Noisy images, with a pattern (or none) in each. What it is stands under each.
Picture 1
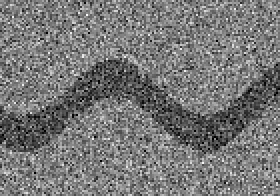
a wavy band
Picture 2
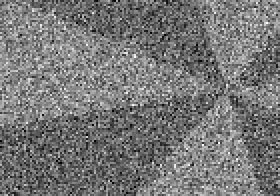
spokes from one point
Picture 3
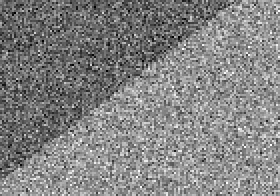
a sharp edge
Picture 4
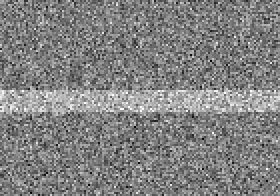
one horizontal stripe
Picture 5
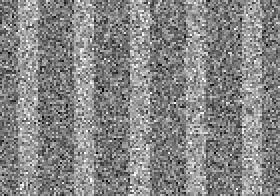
vertical stripes
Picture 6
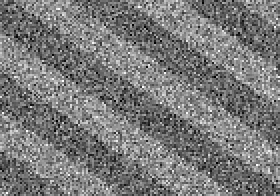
diagonal stripes
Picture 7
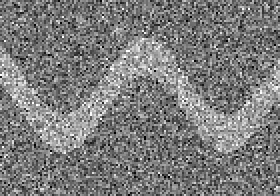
a wavy band
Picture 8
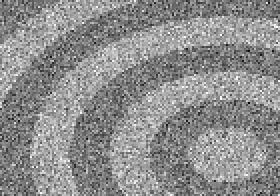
rings round one point
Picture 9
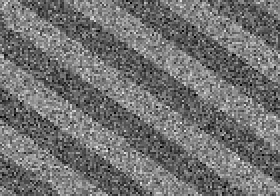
diagonal stripes
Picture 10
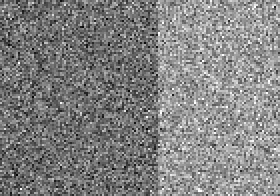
a sharp edge
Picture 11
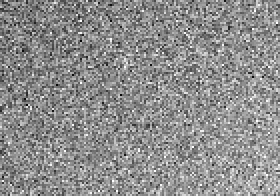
a smooth slope
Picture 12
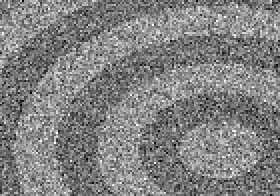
rings round one point
